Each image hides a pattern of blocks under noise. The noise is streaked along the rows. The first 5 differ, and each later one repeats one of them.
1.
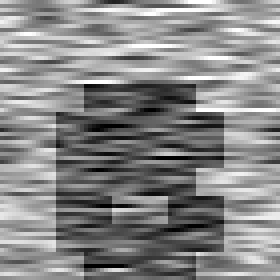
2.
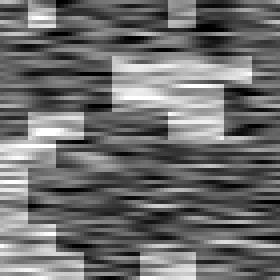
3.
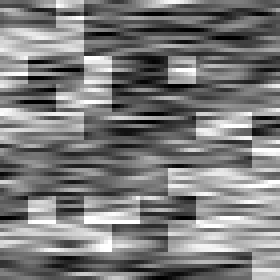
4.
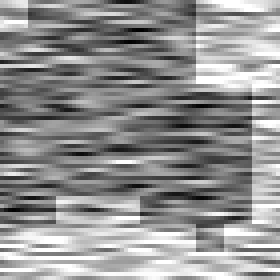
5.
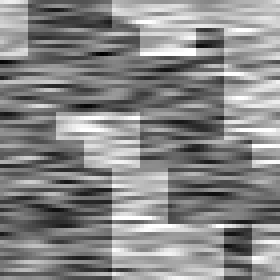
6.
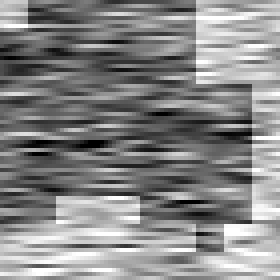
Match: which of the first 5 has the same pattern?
4
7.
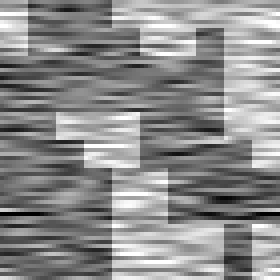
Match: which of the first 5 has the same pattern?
5
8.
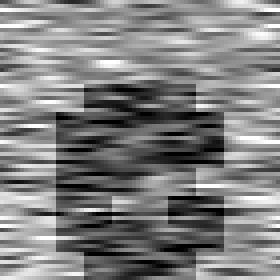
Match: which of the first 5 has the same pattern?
1
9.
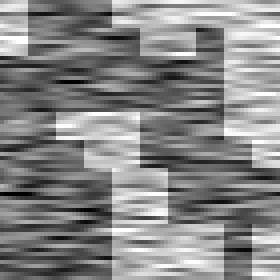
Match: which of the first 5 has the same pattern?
5
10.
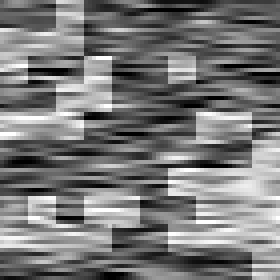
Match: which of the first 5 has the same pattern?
3
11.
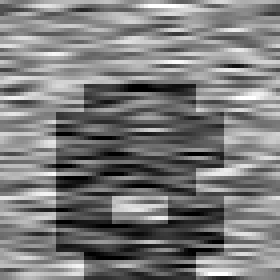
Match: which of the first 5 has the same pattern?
1
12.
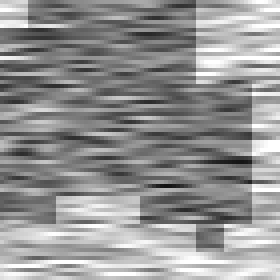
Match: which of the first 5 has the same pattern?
4
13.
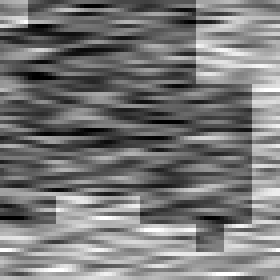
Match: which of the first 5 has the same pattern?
4
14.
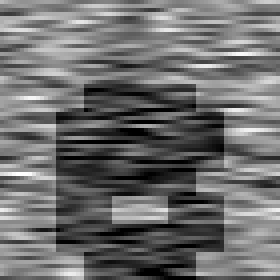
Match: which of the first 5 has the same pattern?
1
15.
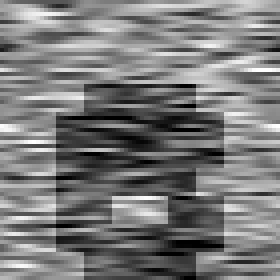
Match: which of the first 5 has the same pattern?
1
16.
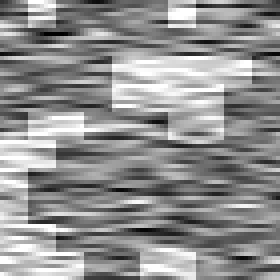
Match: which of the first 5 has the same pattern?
2
